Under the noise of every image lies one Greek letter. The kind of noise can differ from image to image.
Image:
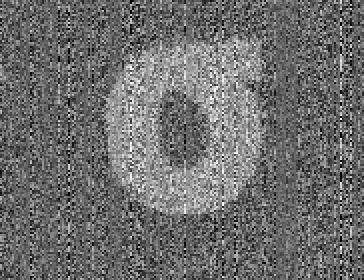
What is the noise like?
columns of uneven size
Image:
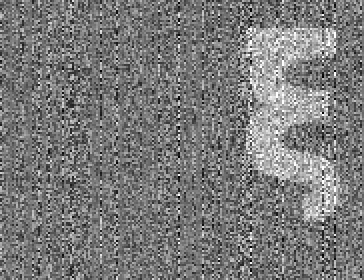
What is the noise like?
columns of uneven size
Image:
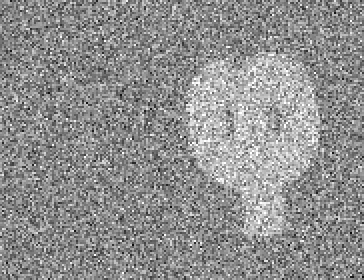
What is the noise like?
independent entries
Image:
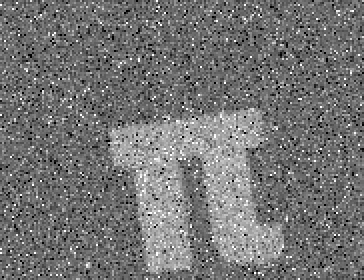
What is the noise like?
heavy tails
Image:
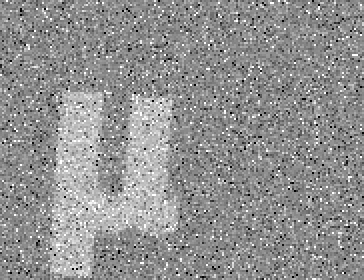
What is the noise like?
heavy tails
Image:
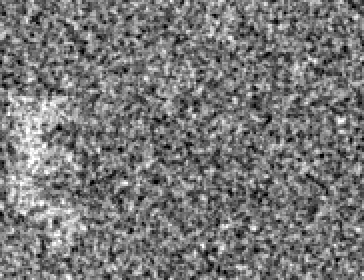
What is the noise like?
blotchy
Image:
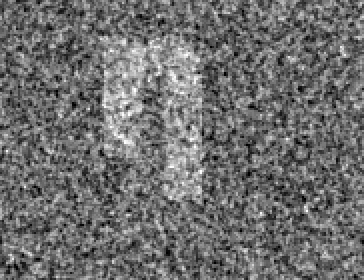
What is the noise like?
blotchy
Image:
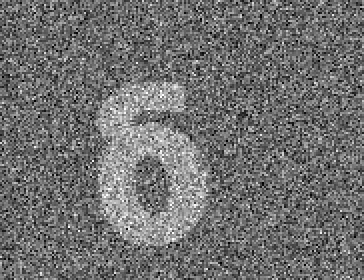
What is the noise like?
independent entries
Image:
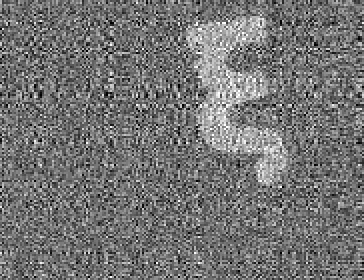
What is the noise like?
low rank plus noise
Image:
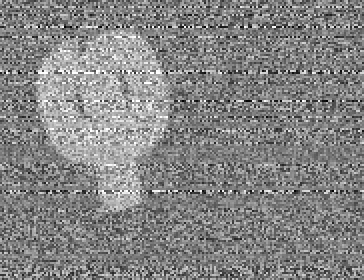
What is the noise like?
rows of uneven size
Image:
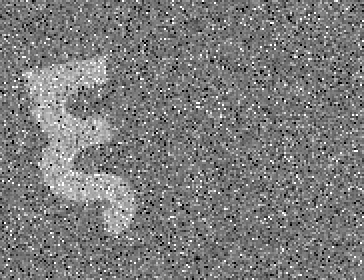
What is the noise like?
heavy tails
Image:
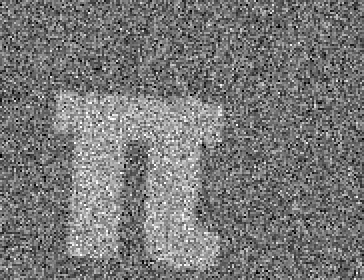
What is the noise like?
independent entries
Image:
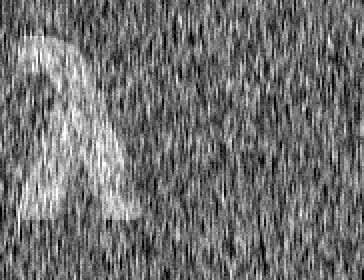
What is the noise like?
streaked along the columns
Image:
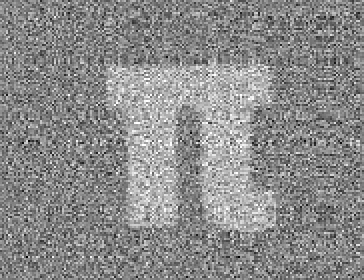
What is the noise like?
low rank plus noise
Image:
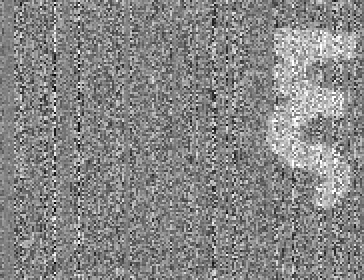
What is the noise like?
columns of uneven size
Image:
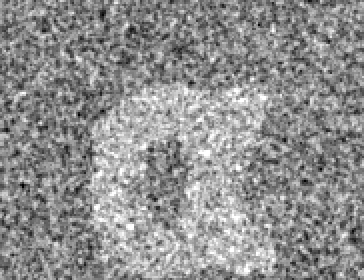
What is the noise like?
blotchy
